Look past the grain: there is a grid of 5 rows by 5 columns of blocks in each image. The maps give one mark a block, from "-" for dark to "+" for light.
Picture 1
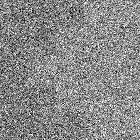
- - - + +
- - + + +
- + + + +
- - + + +
- - - + +
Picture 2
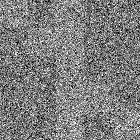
+ - + - -
- + + - -
- - + - -
- - + + -
- - + - +
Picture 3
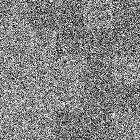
+ - - + -
+ + - - -
+ + + - +
+ + + - -
+ + - - +
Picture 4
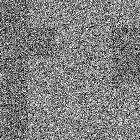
- + + + +
- - + + -
- + + + -
- + + + +
- + + + +
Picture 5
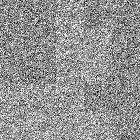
- - + - -
- - + + -
- - + + -
+ + + - -
+ + + + -
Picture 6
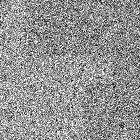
+ - - - -
+ - - - -
+ + + + -
+ + + - -
+ + + - -
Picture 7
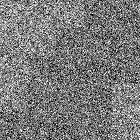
+ + + - -
+ + - - -
+ - - - -
+ - - - +
- - - - +
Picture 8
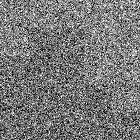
+ + + + +
+ - - + +
- - - + +
- - - - +
- - - - -
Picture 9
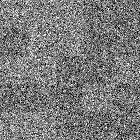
+ + + - -
- + + - -
+ + - - +
- - - + -
+ + - - -
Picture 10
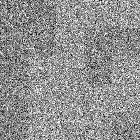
- - + + +
- - + - -
- + + - +
- + + + +
- + + + -
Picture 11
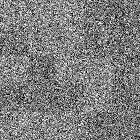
+ + + - -
- + + - -
+ - + + -
- - - + -
+ + + - -
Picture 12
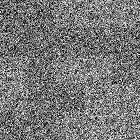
- - + + +
- - - - -
+ - + + -
+ - - + +
- - + + +
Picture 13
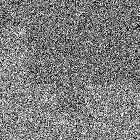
- - - - -
+ - - - -
+ - - - -
+ + - + +
+ + + + +
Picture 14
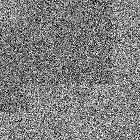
+ - - - +
- - - - +
- - - - +
- + + + +
+ + + + +
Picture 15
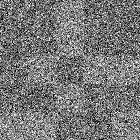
- - + - -
- - + - -
- + - + +
- - + - -
+ + - - +
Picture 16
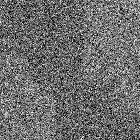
- - - + +
- - - + +
+ - - + +
+ + - - +
+ + - - -
